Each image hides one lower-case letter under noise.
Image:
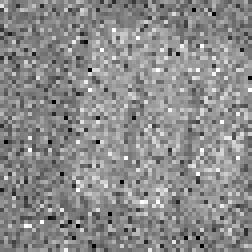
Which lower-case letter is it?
m
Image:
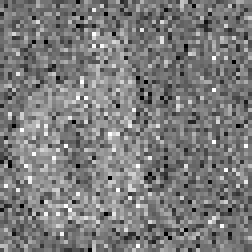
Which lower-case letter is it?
d
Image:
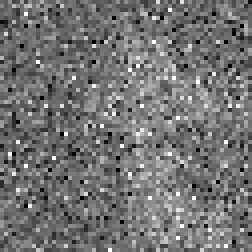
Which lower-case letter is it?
t
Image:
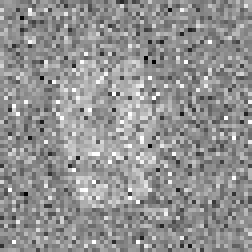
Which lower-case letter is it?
g
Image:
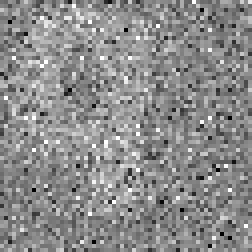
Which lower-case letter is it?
q
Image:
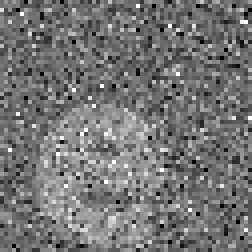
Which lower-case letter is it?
e
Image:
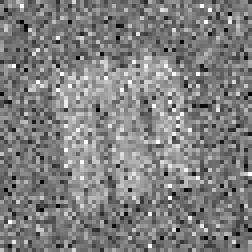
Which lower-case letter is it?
m
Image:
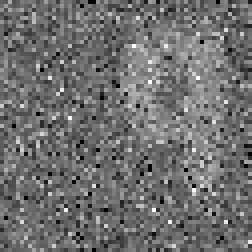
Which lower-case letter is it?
q
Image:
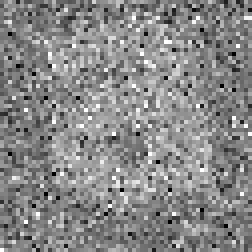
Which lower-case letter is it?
a
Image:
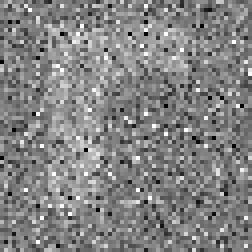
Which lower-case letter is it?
r
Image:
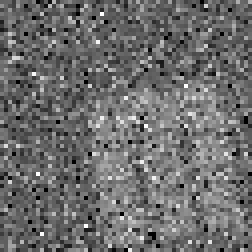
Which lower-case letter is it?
m
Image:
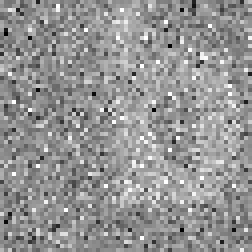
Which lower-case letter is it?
b
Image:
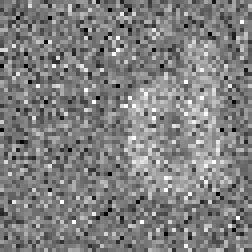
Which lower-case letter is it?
d
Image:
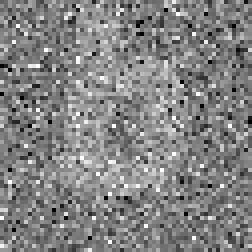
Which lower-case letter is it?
b
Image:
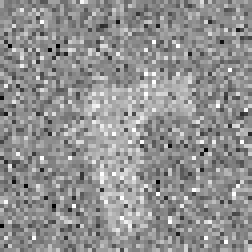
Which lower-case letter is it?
r
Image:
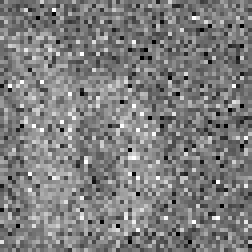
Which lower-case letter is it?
b
